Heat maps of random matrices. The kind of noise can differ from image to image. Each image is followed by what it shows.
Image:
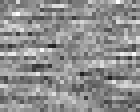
streaked along the rows
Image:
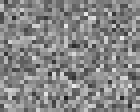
low rank plus noise
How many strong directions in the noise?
five to eight
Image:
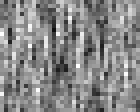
streaked along the columns
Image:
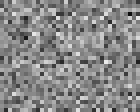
low rank plus noise
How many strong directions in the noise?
two
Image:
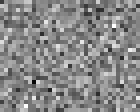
independent entries
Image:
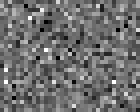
heavy tails
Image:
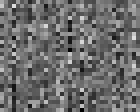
columns of uneven size
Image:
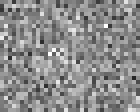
independent entries
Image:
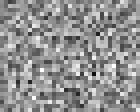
low rank plus noise
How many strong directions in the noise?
three or four
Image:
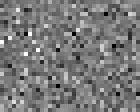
heavy tails
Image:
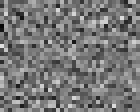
low rank plus noise
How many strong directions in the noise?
five to eight
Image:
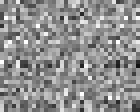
low rank plus noise
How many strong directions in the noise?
one
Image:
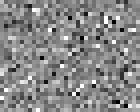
heavy tails
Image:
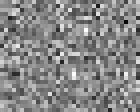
low rank plus noise
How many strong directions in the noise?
one
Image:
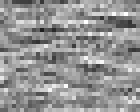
streaked along the rows
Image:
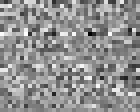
rows of uneven size
